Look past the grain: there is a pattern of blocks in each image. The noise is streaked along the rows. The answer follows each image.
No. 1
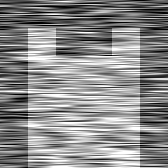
left and right mirror each other
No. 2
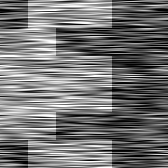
top and bottom mirror each other
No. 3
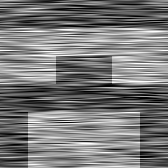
left and right mirror each other
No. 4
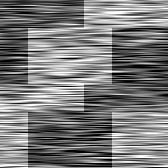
mirrored about the diagonal from the top left
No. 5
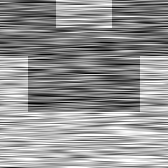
left and right mirror each other
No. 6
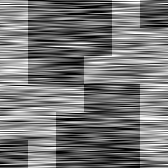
the same after a half turn
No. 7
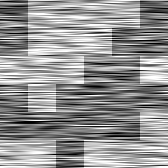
no symmetry
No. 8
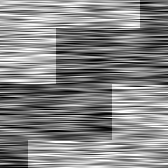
the same after a half turn
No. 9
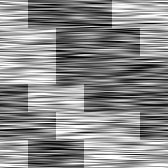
mirrored about the diagonal from the bottom left
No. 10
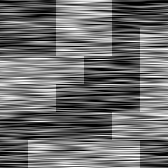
mirrored about the diagonal from the top left
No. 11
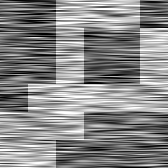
mirrored about the diagonal from the bottom left
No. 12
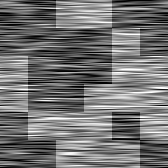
mirrored about the diagonal from the top left
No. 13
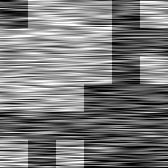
mirrored about the diagonal from the top left
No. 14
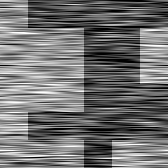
no symmetry
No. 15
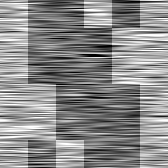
the same after a half turn
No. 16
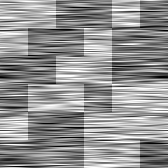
mirrored about the diagonal from the top left
